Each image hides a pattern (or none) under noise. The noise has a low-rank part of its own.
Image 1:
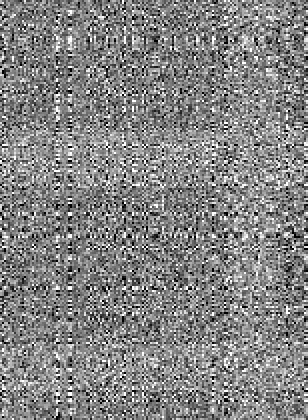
bands of rows crossing bands of columns
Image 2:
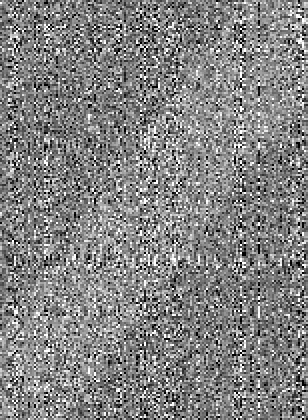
a diagonal band
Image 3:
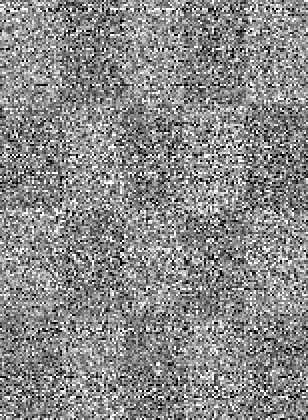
a checkerboard
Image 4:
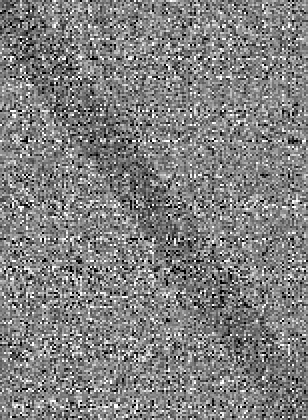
a diagonal band
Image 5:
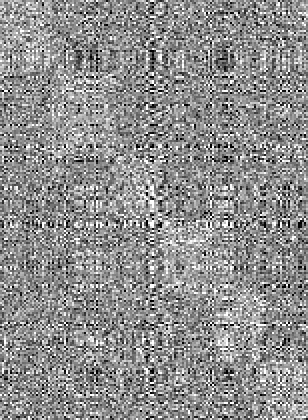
blocks along the diagonal
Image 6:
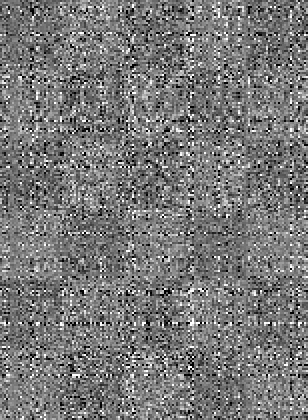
a checkerboard
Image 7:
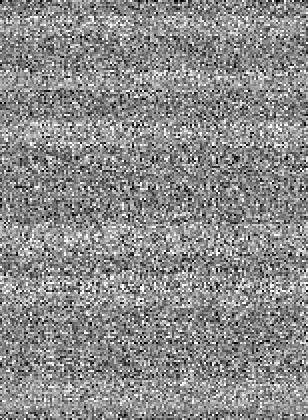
bands of rows
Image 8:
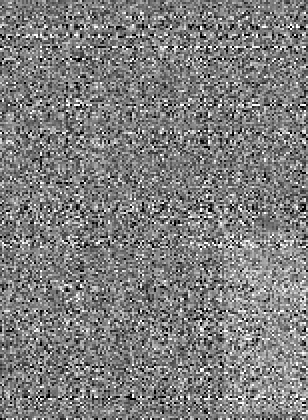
one block
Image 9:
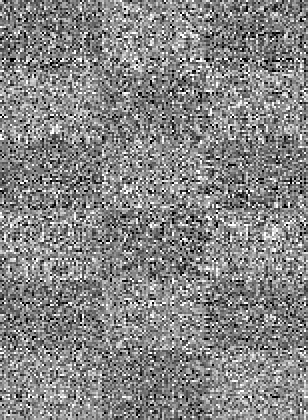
a checkerboard
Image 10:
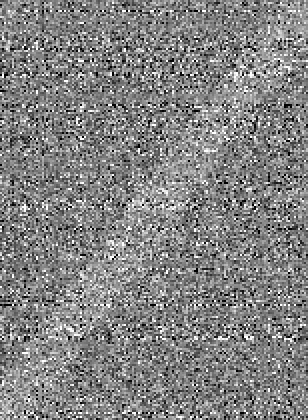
a diagonal band
